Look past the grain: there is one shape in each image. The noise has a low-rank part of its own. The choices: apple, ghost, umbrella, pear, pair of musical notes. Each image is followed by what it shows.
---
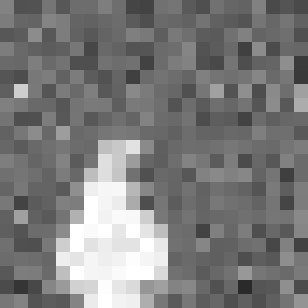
pear
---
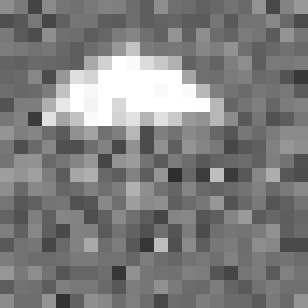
umbrella
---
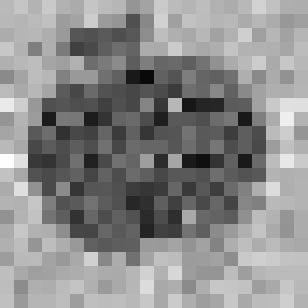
apple
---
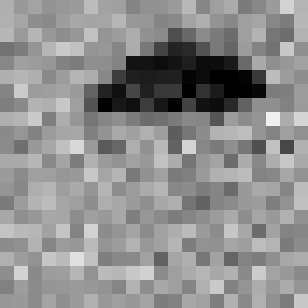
umbrella
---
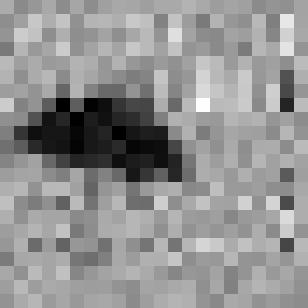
umbrella
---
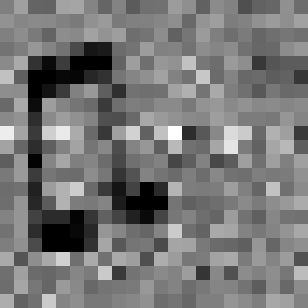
pair of musical notes
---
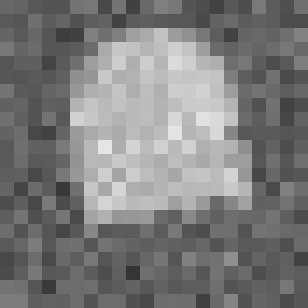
ghost
